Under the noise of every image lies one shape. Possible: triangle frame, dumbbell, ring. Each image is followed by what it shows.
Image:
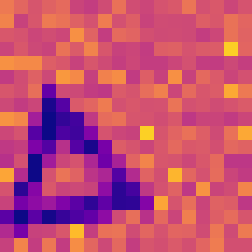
triangle frame
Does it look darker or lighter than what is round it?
darker
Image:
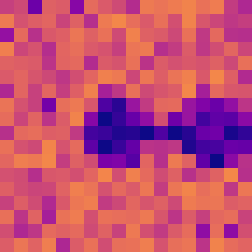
dumbbell
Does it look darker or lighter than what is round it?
darker
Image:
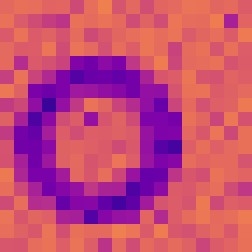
ring
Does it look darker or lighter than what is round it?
darker
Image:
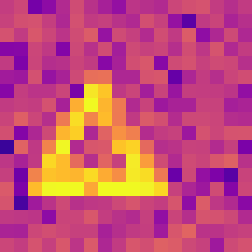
triangle frame
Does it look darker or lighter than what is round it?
lighter
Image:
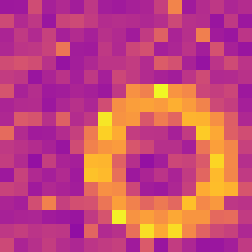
ring
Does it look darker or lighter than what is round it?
lighter
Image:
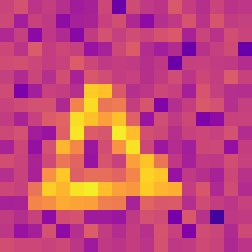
triangle frame
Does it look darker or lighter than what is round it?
lighter
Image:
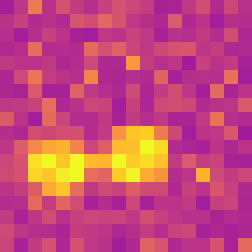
dumbbell
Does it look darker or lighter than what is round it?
lighter
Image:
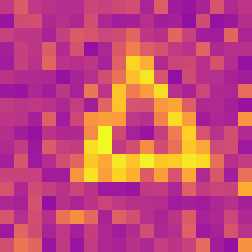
triangle frame
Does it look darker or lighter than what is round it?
lighter
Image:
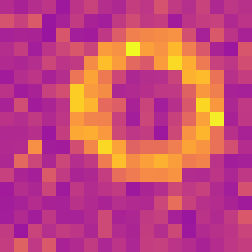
ring
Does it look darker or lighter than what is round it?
lighter
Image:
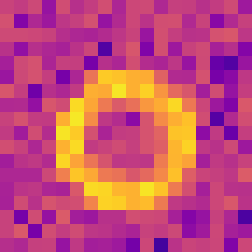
ring
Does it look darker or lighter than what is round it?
lighter
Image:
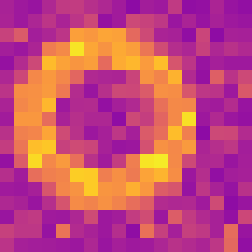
ring
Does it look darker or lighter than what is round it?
lighter
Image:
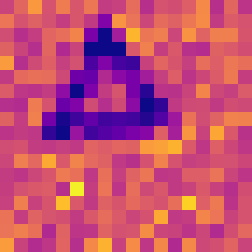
triangle frame
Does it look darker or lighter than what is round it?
darker
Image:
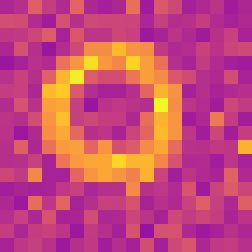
ring
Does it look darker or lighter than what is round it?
lighter
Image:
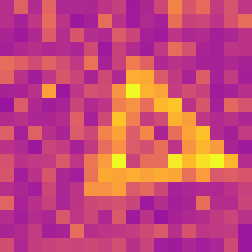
triangle frame
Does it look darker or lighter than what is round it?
lighter
